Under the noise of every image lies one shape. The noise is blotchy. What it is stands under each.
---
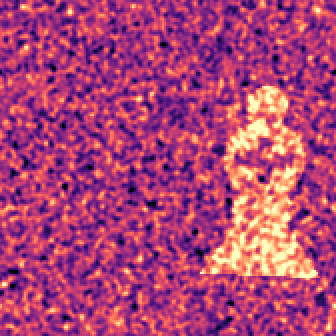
light chess bishop
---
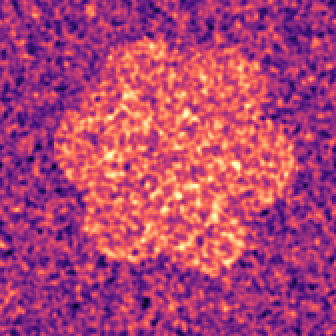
light flower
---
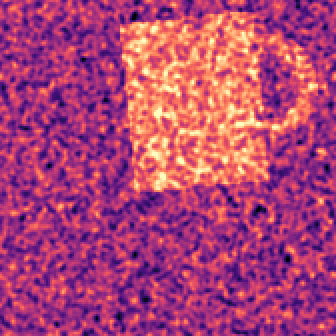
light cup
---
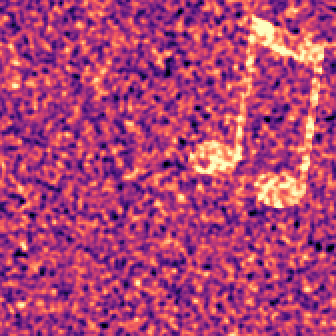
light pair of musical notes
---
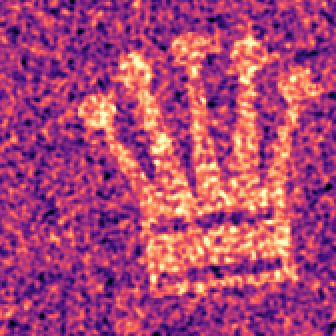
light chess queen
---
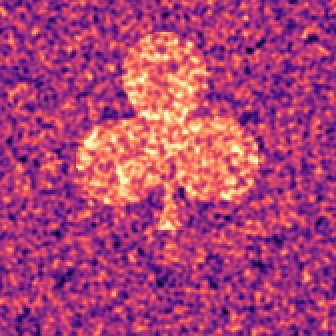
light club
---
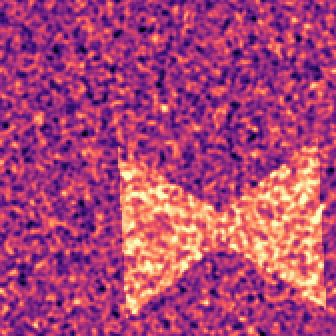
light bow tie
